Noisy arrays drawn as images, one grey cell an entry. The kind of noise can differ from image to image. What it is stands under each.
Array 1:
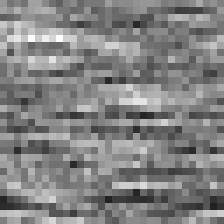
streaked along the rows
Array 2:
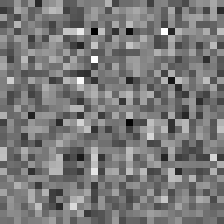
low rank plus noise
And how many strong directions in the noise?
one
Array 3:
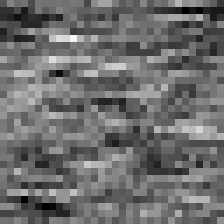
streaked along the rows
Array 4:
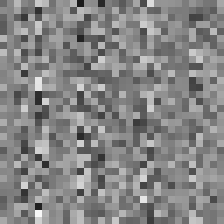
columns of uneven size
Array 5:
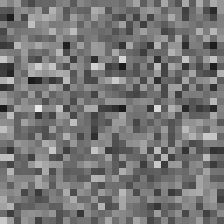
low rank plus noise
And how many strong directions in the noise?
one
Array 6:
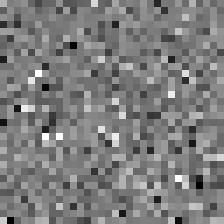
heavy tails
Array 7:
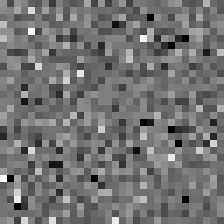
heavy tails
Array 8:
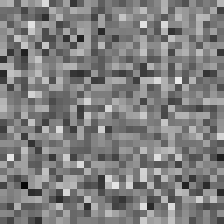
low rank plus noise
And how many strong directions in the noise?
five to eight
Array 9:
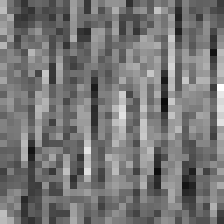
streaked along the columns
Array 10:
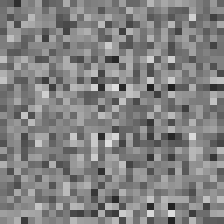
low rank plus noise
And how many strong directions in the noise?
one
